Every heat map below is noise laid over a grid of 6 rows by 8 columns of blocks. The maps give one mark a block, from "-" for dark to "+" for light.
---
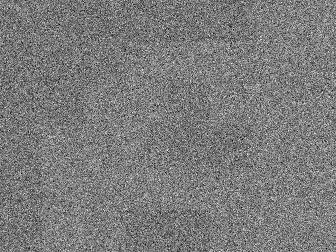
- - - - - - + +
- - - + + + + +
- - + + - + + +
- + + + - - + +
- + + + + + + +
- + + - - + + +
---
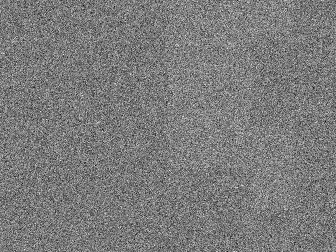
- - - - + + + -
- - - - + + - -
- - - - + + - -
- - - - + + + -
- - - - - - + -
- - - - - - - -
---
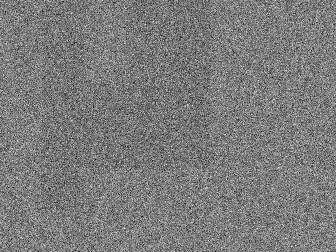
+ - + - - + + +
+ - + - - + + +
+ - - - - + + +
+ - - - - + + +
+ - + + + + + +
+ + + + + + + +
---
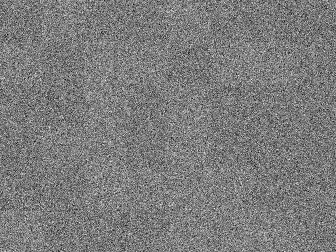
- + - - + - - -
+ - + + - + + -
- - + - + - - -
- + + - + - - -
- - + + + + - -
+ - - - + + + -
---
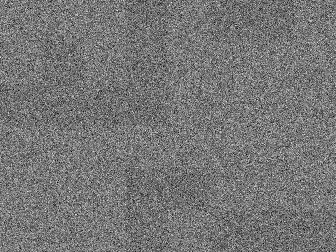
+ + + - + - - +
+ - + - + + + +
- - - - + + + +
+ + + + + + + +
+ + + - - + + +
+ + + - + - - -
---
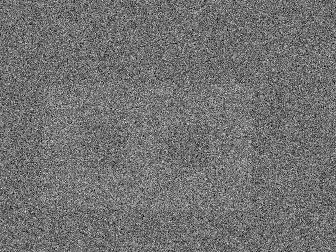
- - - - - - - -
- - - - - - - -
- + + + + + - -
- + - + - + - -
- + + + + + - -
- - - - - - - -
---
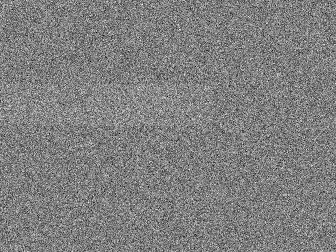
- - - - - - - -
- - - - - - - -
+ + + + + - - -
- - - - - - - -
- - - - - - - -
- - - - - - - -
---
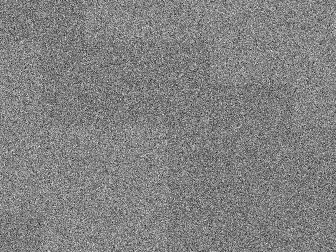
- - + + + + + +
+ - - - - + + +
+ - - - - - - +
+ + + + - - - -
+ + + + - - - -
- + + + - - - -
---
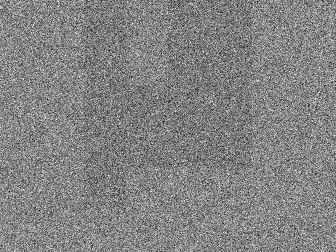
+ + - + - - + +
+ + - + - - + +
+ + - - - - + +
+ + - - - - + +
+ + - + + + + +
+ + + + + + + +
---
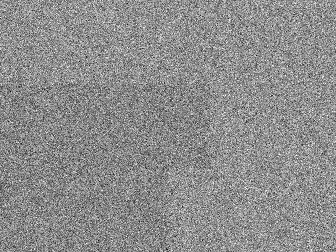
+ + + + + + + +
+ + + + + + + +
- - - - - + + +
- - - - - + + +
- - - - + + + +
- - - - + + + +
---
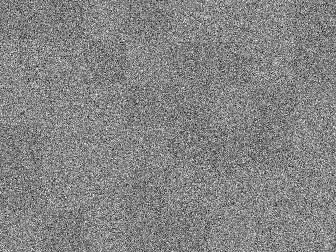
- - + - + + + -
+ + - + - - + -
+ + + - - + - +
- + + + - - - +
- + + - + + + +
+ - + - - + + +
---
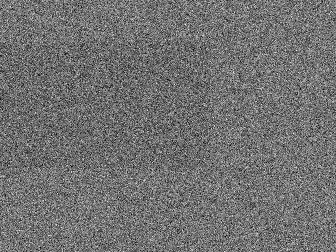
+ + + + + + + +
- - - - - + + +
- - - - - + + +
- - - - - + + +
+ + + + + + + +
+ + + + + + + +
